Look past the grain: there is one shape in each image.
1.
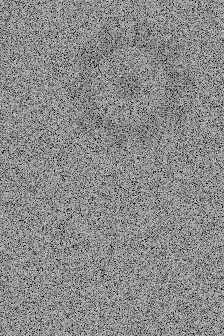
gear
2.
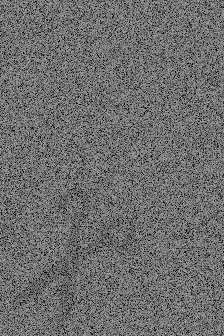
pair of scissors
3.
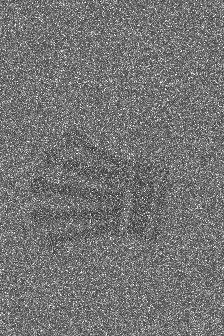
chess queen
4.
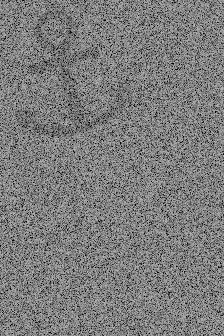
anchor
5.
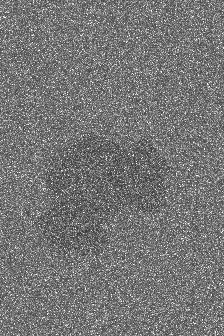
car
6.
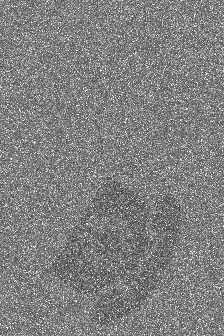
telephone
